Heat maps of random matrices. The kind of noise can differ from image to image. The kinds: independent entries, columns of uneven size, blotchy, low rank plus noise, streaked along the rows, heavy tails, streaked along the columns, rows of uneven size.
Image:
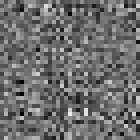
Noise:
low rank plus noise
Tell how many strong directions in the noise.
three or four
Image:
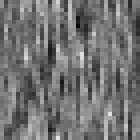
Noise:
streaked along the columns
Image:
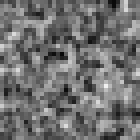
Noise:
blotchy
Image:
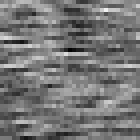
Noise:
streaked along the rows
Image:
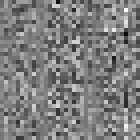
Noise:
columns of uneven size
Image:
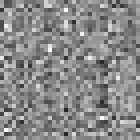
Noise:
low rank plus noise
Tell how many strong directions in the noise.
two
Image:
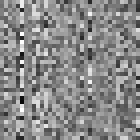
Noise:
columns of uneven size
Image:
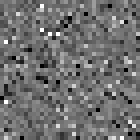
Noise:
heavy tails
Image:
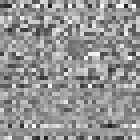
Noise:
rows of uneven size
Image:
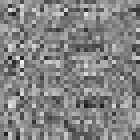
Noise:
low rank plus noise
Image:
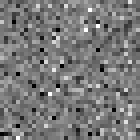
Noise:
heavy tails
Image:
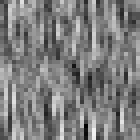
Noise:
streaked along the columns
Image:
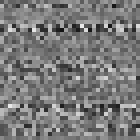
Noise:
rows of uneven size
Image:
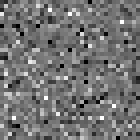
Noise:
heavy tails
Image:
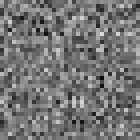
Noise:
low rank plus noise
